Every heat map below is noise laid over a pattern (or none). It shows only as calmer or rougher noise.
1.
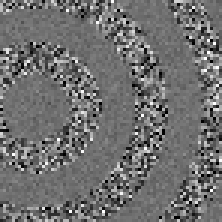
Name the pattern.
rings round one point
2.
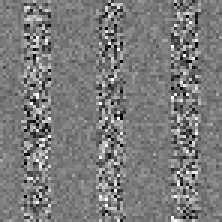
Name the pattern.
vertical stripes
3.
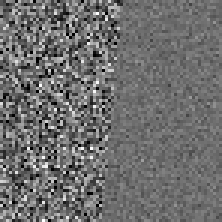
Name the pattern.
a sharp edge
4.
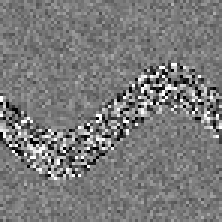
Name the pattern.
a wavy band
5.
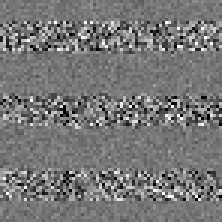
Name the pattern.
horizontal stripes
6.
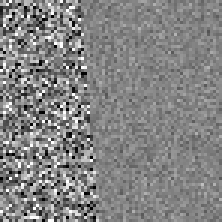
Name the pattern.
a sharp edge
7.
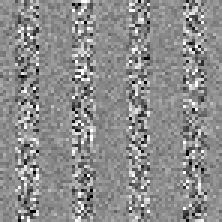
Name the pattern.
vertical stripes
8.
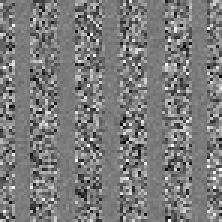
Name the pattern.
vertical stripes
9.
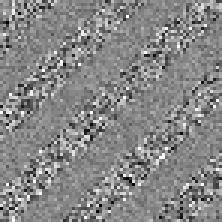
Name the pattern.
diagonal stripes
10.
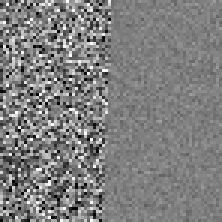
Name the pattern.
a sharp edge
